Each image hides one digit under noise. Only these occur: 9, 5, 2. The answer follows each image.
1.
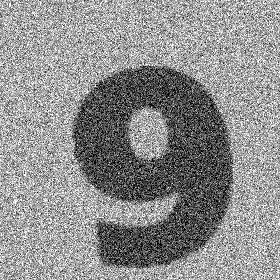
dark 9
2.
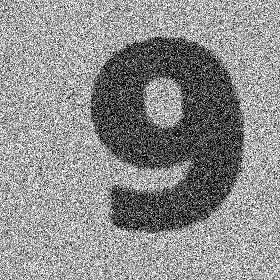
dark 9
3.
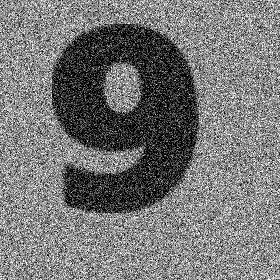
dark 9
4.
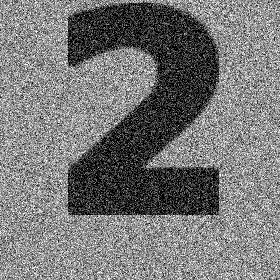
dark 2
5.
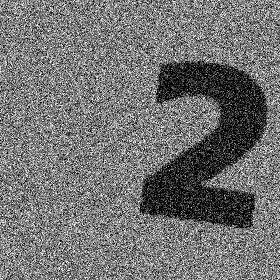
dark 2
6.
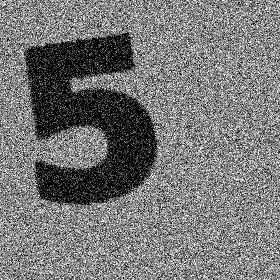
dark 5
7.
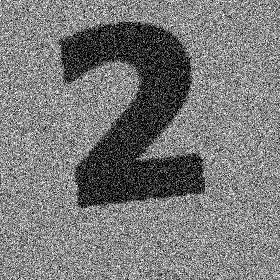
dark 2
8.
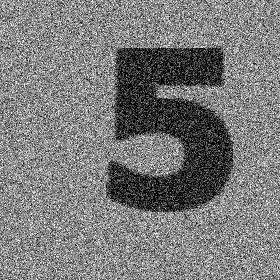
dark 5
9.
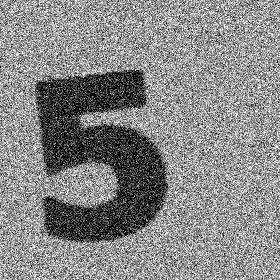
dark 5
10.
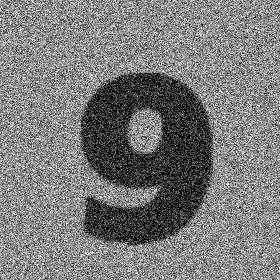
dark 9
